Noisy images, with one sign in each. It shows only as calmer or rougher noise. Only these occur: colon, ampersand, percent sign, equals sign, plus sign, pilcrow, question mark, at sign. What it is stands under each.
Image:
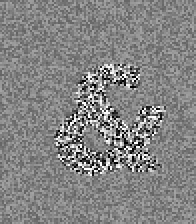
ampersand
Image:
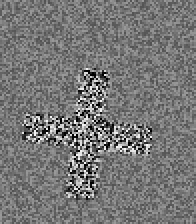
plus sign
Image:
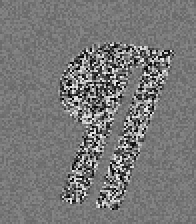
pilcrow
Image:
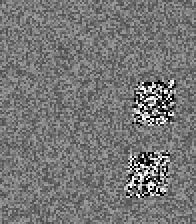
colon
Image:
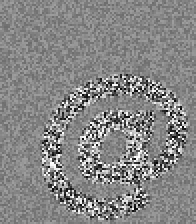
at sign
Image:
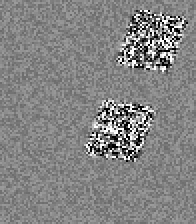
colon
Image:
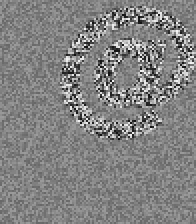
at sign
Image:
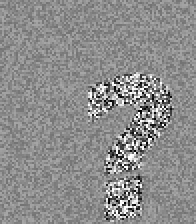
question mark
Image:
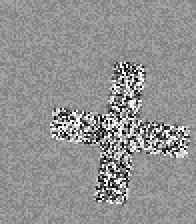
plus sign
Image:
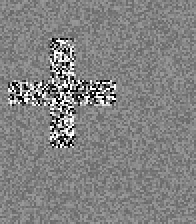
plus sign
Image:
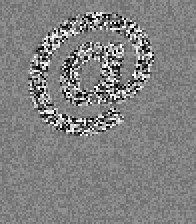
at sign
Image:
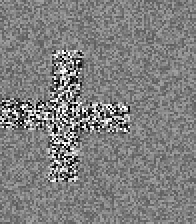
plus sign
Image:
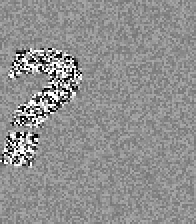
question mark
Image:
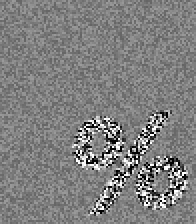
percent sign
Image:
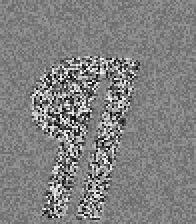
pilcrow
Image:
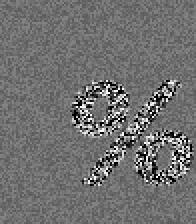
percent sign
